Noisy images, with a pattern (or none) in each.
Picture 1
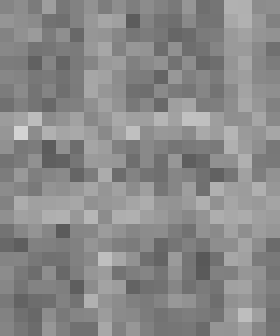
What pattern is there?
bands of rows crossing bands of columns
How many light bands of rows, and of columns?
2 and 2
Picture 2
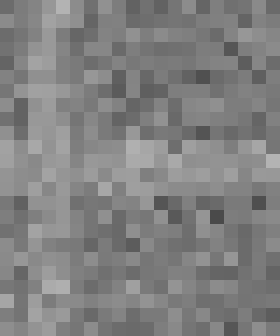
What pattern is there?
bands of rows crossing bands of columns
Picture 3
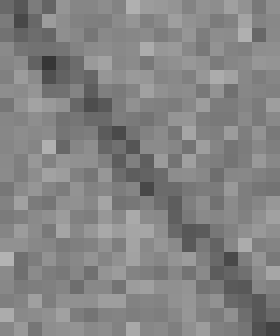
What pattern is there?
a diagonal band
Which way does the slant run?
top left to bottom right
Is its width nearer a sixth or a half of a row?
a sixth
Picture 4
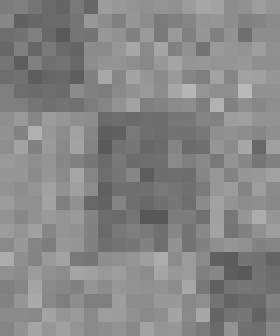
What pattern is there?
blocks along the diagonal
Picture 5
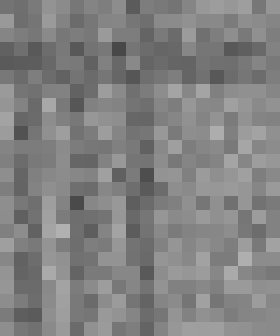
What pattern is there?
bands of rows crossing bands of columns
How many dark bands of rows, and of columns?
1 and 3
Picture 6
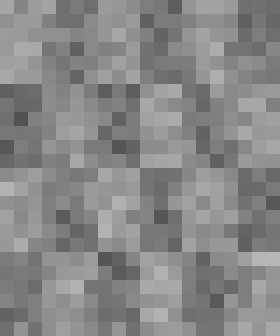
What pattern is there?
a checkerboard
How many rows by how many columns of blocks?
4 by 6
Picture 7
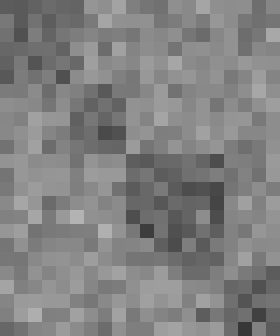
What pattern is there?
blocks along the diagonal
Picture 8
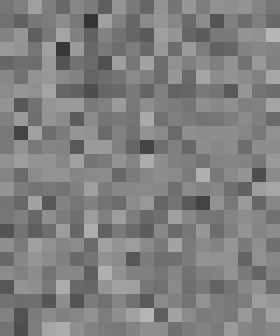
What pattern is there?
only noise
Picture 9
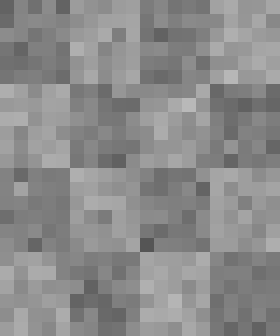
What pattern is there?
a checkerboard
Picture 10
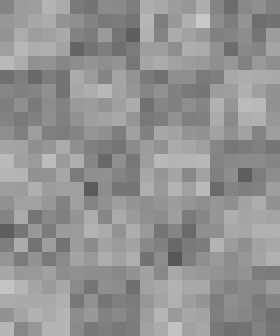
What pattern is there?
a checkerboard
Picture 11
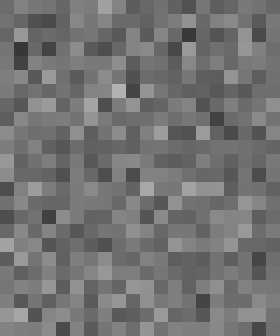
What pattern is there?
only noise
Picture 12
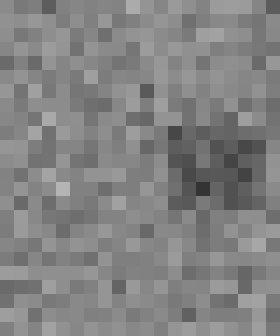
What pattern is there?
one block
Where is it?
middle right
